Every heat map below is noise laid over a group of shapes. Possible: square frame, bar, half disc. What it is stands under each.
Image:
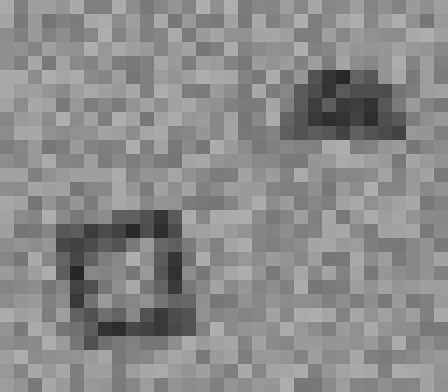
top right: dark half disc; bottom left: dark square frame
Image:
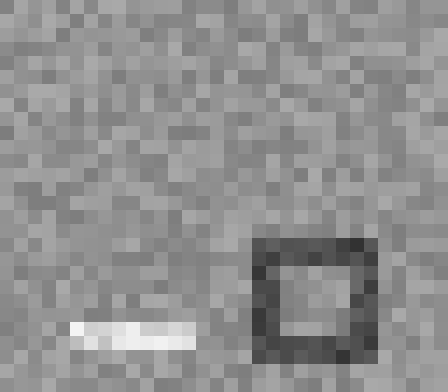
bottom left: light bar; bottom right: dark square frame
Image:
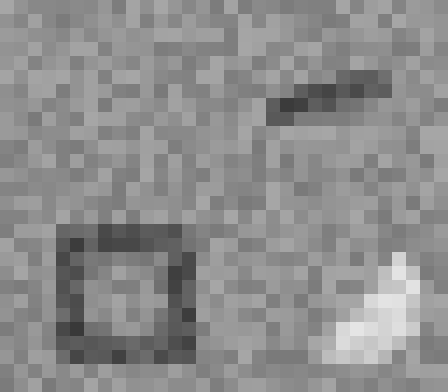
top right: dark bar; bottom left: dark square frame; bottom right: light half disc
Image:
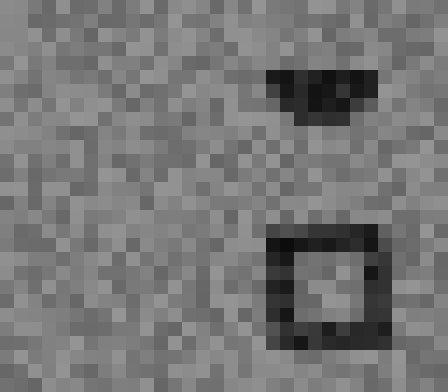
top right: dark half disc; bottom right: dark square frame
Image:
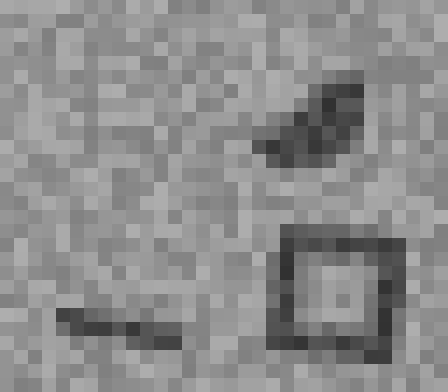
top right: dark half disc; bottom left: dark bar; bottom right: dark square frame
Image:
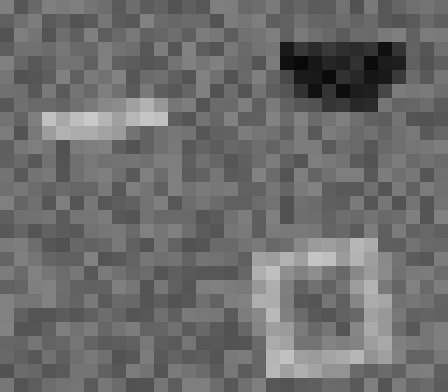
top left: light bar; top right: dark half disc; bottom right: light square frame
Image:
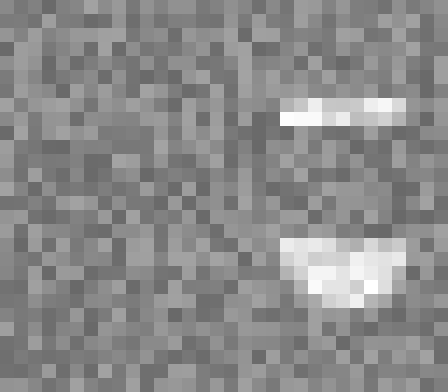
top right: light bar; bottom right: light half disc
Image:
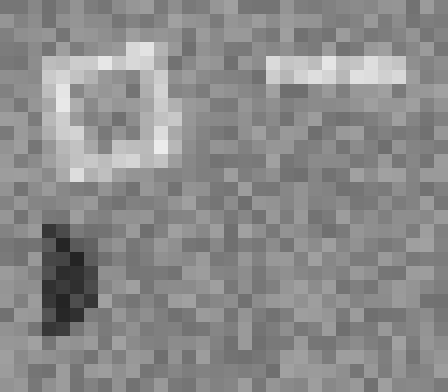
top left: light square frame; top right: light bar; bottom left: dark half disc
